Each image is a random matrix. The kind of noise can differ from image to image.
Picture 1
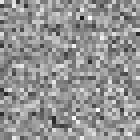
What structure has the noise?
independent entries
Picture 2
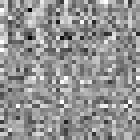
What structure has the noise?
low rank plus noise
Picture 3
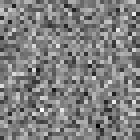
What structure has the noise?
independent entries
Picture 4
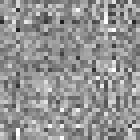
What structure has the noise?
low rank plus noise
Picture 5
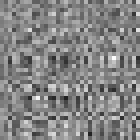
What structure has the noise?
low rank plus noise
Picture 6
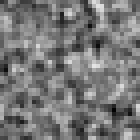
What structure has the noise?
blotchy
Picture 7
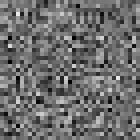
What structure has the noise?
low rank plus noise
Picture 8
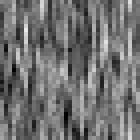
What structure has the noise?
streaked along the columns
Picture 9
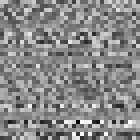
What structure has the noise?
rows of uneven size
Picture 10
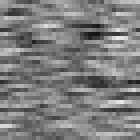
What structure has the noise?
streaked along the rows
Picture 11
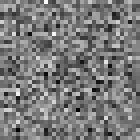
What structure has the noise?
low rank plus noise
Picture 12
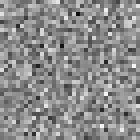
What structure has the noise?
independent entries
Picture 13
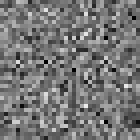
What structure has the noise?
low rank plus noise
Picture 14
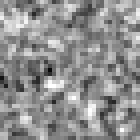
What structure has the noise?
blotchy
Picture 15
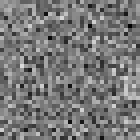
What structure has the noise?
low rank plus noise
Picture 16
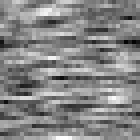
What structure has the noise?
streaked along the rows
